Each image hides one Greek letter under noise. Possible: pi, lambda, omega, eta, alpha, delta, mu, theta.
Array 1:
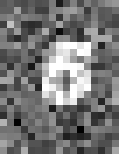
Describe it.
light delta, centre
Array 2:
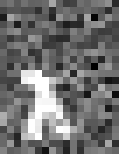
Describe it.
light lambda
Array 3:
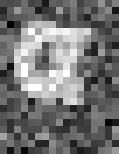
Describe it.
light alpha
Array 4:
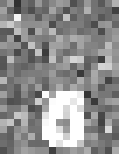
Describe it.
light delta, bottom middle
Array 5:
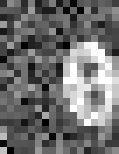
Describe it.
light theta
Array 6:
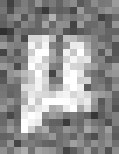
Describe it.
light mu
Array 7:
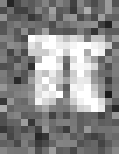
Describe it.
light pi
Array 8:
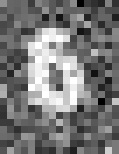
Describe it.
light delta
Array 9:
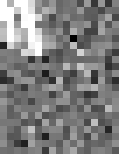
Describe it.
light eta, top left
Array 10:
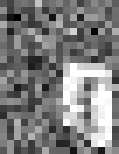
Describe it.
light eta
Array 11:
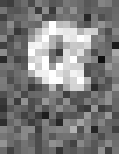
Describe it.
light alpha
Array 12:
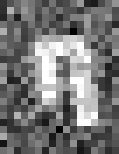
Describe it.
light eta
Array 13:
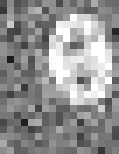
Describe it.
light theta
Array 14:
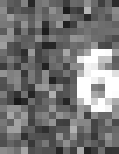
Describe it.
light delta, middle right
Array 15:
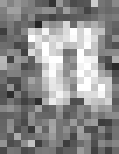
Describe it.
light pi
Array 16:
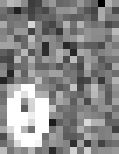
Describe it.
light theta, bottom left
